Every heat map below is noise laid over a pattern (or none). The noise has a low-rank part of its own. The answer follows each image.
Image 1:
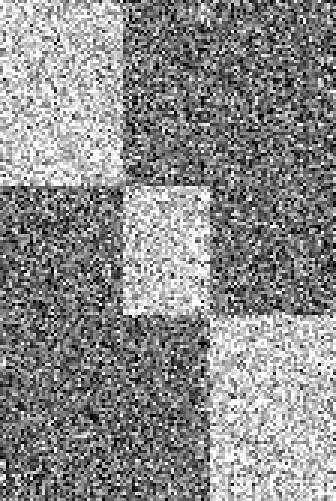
blocks along the diagonal
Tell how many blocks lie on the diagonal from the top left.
3
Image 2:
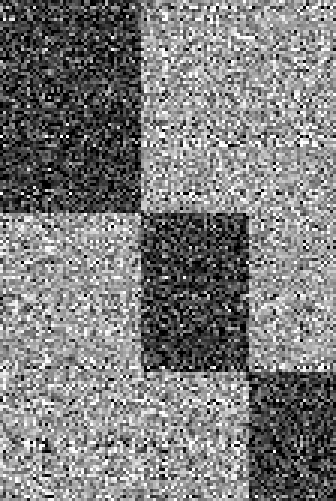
blocks along the diagonal
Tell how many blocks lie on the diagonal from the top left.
3
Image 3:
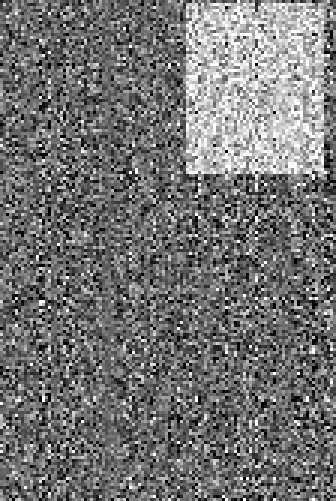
one block
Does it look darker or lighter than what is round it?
lighter
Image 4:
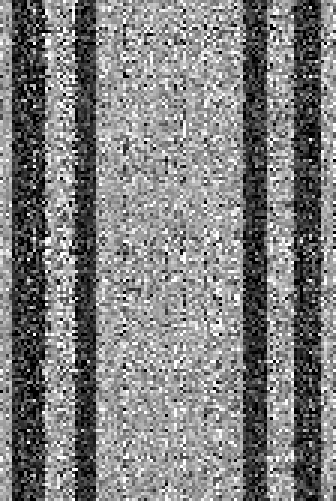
bands of columns
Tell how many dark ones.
4
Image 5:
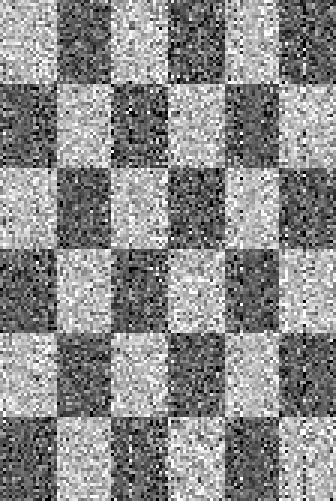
a checkerboard
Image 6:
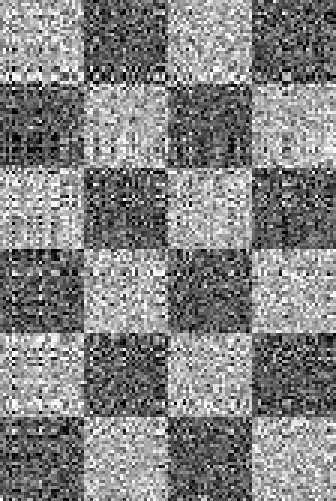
a checkerboard
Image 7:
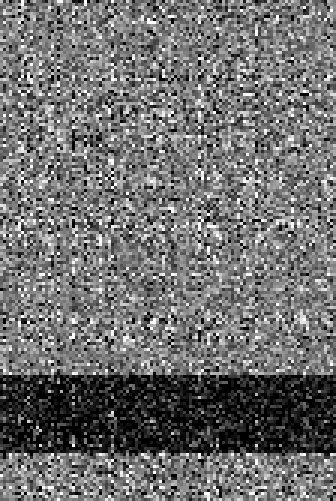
one band of rows
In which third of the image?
bottom
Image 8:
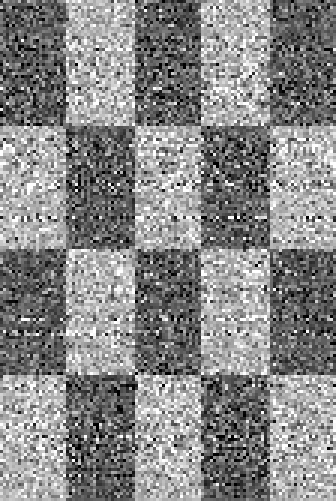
a checkerboard
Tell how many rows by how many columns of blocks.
4 by 5
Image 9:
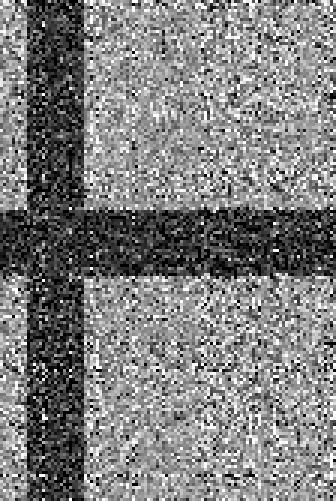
bands of rows crossing bands of columns
